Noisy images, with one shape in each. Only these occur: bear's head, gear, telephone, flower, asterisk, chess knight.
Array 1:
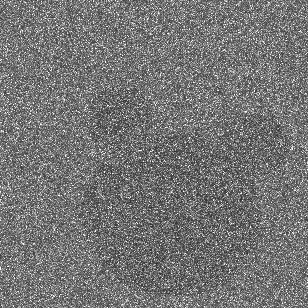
dark bear's head
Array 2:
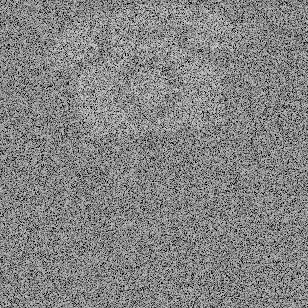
light telephone
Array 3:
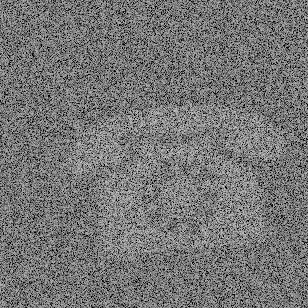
light telephone
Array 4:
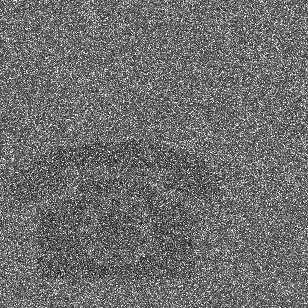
dark telephone
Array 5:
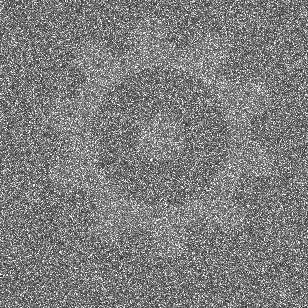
light gear
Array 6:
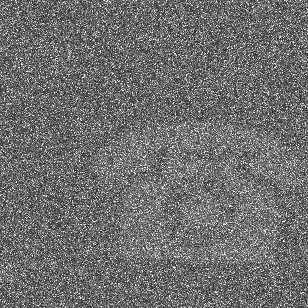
light telephone
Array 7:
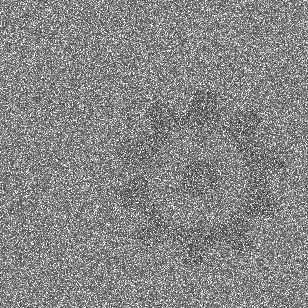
dark gear
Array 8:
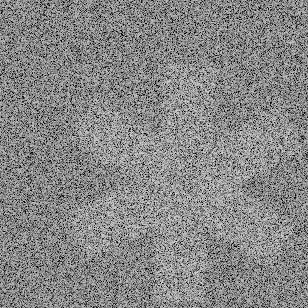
light asterisk
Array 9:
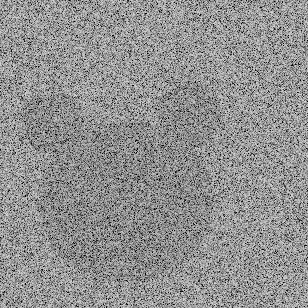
dark bear's head
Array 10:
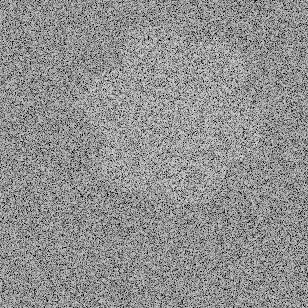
light flower
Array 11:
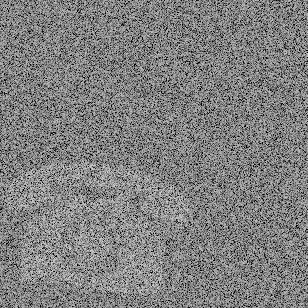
light telephone
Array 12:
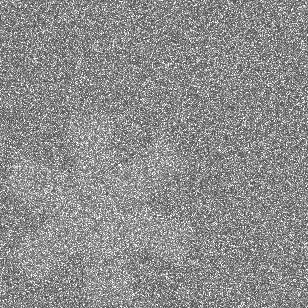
light asterisk
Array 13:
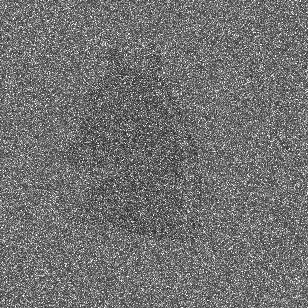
dark chess knight
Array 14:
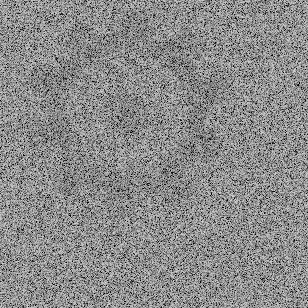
dark gear
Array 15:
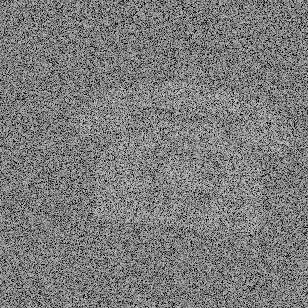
light telephone
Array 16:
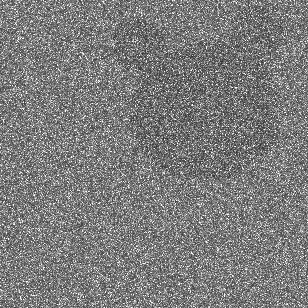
dark bear's head
